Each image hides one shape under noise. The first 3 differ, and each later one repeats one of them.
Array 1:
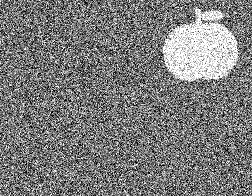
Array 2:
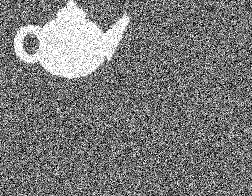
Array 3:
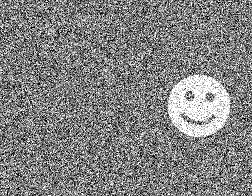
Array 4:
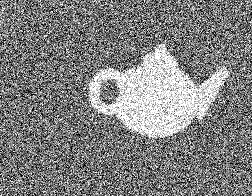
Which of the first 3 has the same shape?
2
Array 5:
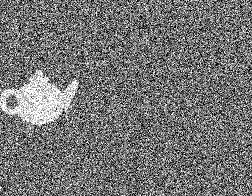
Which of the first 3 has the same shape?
2
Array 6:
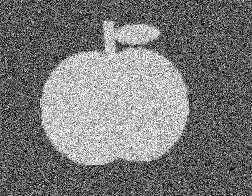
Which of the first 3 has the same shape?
1
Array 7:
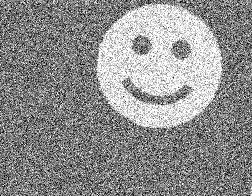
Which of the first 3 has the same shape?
3
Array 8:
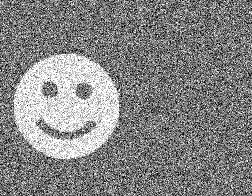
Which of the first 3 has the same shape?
3
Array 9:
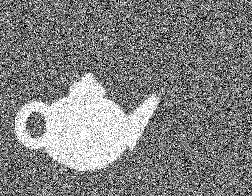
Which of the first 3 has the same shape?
2
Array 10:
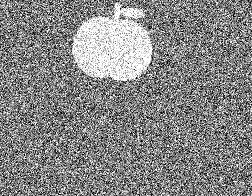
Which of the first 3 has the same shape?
1
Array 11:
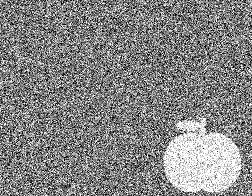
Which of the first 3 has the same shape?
1
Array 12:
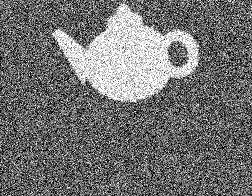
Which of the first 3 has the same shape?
2
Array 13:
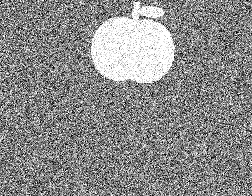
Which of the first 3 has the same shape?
1
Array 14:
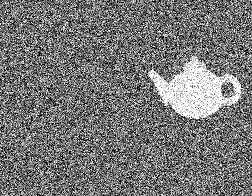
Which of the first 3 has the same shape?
2
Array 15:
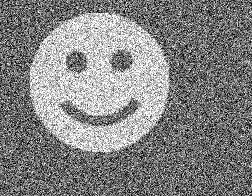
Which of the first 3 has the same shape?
3
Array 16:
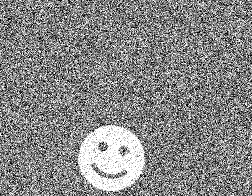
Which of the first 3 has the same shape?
3
